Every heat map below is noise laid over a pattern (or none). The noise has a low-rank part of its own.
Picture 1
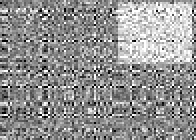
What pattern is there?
one block
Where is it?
top right
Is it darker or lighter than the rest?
lighter
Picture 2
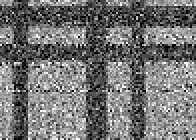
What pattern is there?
bands of rows crossing bands of columns
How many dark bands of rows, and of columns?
2 and 3
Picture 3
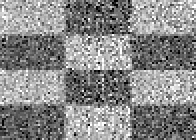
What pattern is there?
a checkerboard
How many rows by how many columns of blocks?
4 by 3
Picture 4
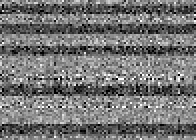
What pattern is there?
bands of rows
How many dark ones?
5
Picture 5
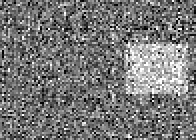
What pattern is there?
one block
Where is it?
middle right
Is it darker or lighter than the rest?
lighter
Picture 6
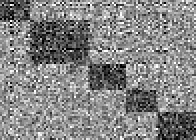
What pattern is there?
blocks along the diagonal
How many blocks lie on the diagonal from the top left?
5
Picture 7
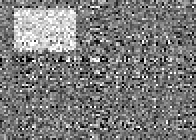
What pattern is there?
one block
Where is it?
top left
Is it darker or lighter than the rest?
lighter
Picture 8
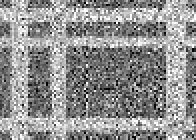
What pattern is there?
bands of rows crossing bands of columns
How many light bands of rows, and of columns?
3 and 3
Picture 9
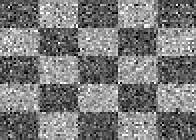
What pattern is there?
a checkerboard
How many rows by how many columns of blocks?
5 by 5
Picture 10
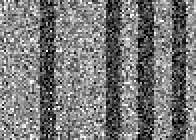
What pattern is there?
bands of columns
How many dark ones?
4
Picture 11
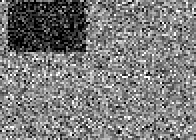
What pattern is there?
one block
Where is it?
top left
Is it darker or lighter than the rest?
darker
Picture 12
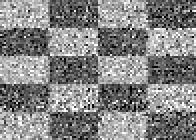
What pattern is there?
a checkerboard
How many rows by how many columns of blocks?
5 by 4
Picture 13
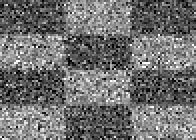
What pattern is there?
a checkerboard
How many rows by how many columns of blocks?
4 by 3
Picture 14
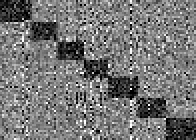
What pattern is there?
blocks along the diagonal
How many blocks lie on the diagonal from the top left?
7
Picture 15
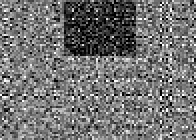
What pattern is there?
one block
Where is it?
top middle
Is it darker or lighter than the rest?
darker
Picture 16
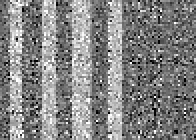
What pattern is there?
bands of columns
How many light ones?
4
